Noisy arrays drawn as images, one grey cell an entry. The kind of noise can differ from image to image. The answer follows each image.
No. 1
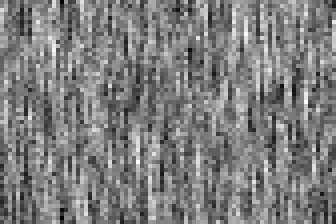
streaked along the columns
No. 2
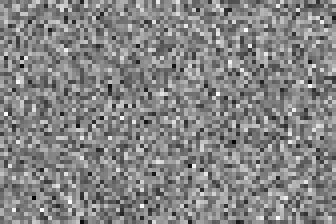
independent entries
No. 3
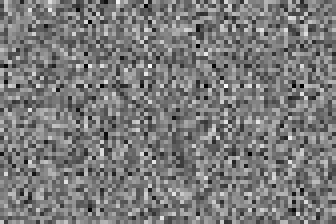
low rank plus noise
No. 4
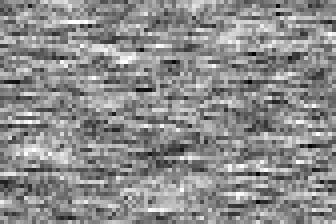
streaked along the rows
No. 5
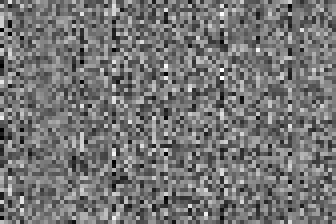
columns of uneven size
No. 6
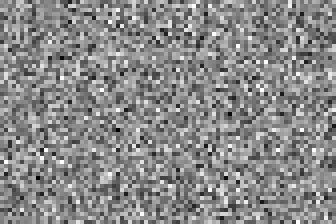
independent entries
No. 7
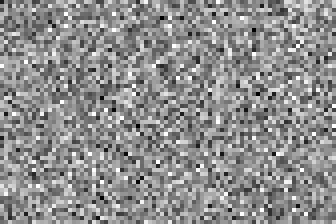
independent entries
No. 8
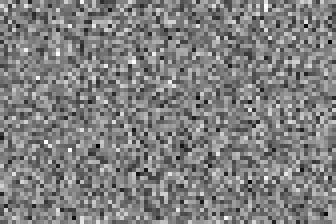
independent entries
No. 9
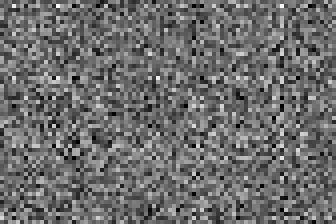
low rank plus noise
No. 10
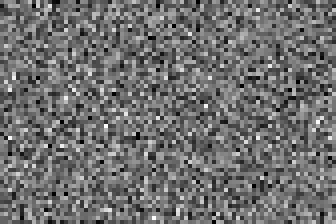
independent entries
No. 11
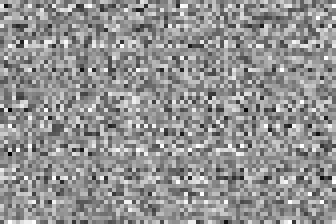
rows of uneven size
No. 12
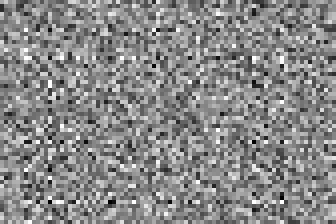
low rank plus noise
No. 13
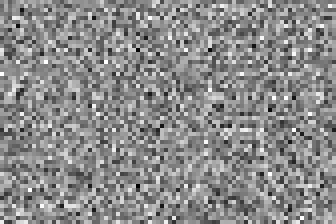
low rank plus noise
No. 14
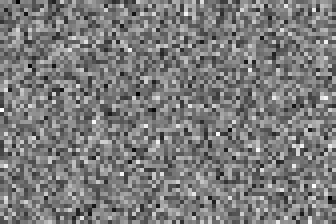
independent entries
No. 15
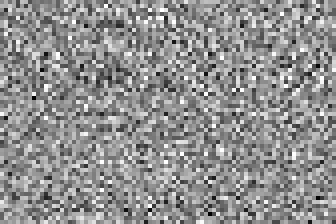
low rank plus noise
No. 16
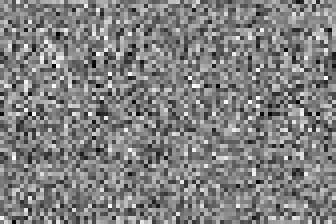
low rank plus noise
